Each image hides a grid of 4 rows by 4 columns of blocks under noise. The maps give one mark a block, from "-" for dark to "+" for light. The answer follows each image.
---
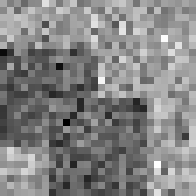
+ + + +
- - + +
- - - +
+ - - +
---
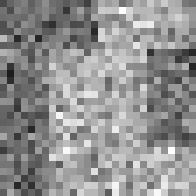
- - + +
- + + -
- + + -
- + + +
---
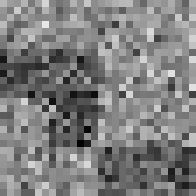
+ + + +
- - + +
+ - + +
+ + - -
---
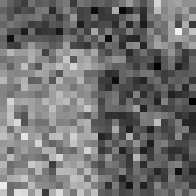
- - - +
+ + - -
+ + - -
+ + - -
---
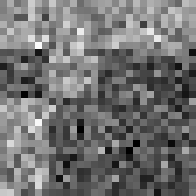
+ + + +
- + - -
+ - - -
+ - - -
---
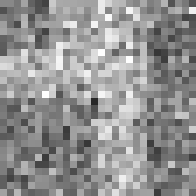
- + + -
+ + + -
- - + -
- - + -
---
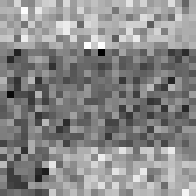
+ + + +
- - - -
- - - -
- + + +
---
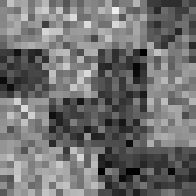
+ + + -
- + - +
+ - - +
+ + - -
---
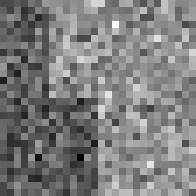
- + + +
- + + +
- - + +
- - + +
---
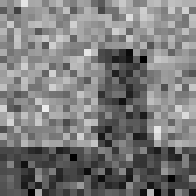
+ + + +
+ + - +
+ + - +
- - - -
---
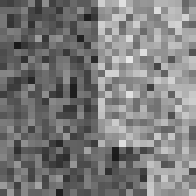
- - + +
- - + +
- - + +
- - - +
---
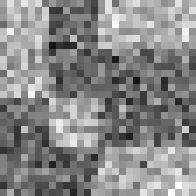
+ - + +
+ - - -
- + - -
- - + +
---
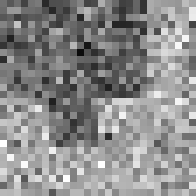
- - - +
- - - +
+ - + +
+ + + +
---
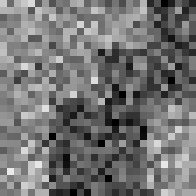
+ + + -
+ + - -
+ - - +
+ - - +
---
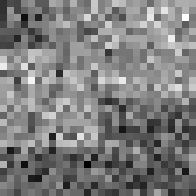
- + + +
+ + + +
+ + - -
- - - -
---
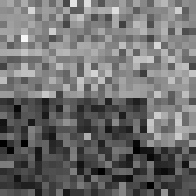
+ + + +
+ + + +
- - - +
- - - -
